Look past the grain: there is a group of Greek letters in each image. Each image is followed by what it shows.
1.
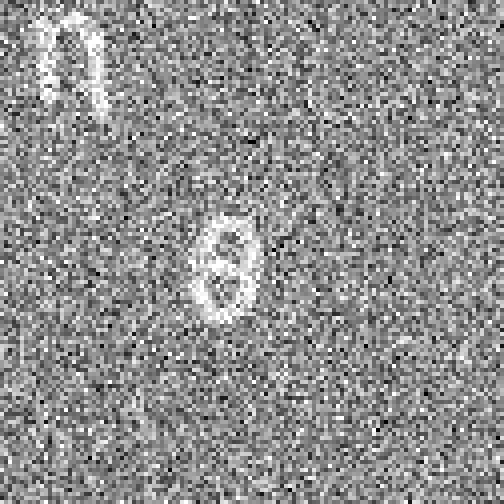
top left: eta; centre: theta
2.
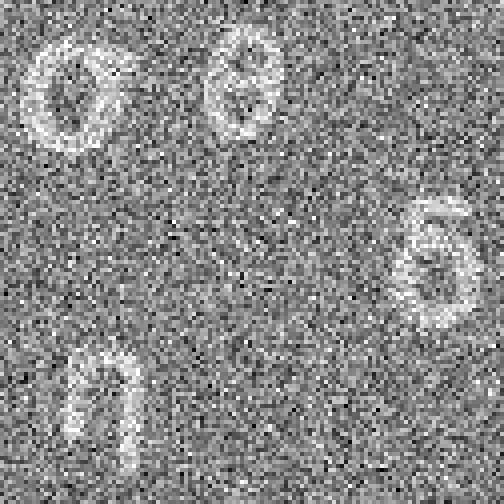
top left: sigma; top middle: theta; middle right: delta; bottom left: eta
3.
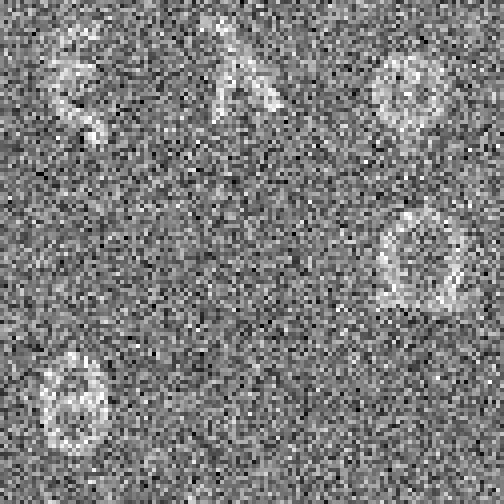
top left: xi; top middle: lambda; top right: phi; middle right: omega; bottom left: theta
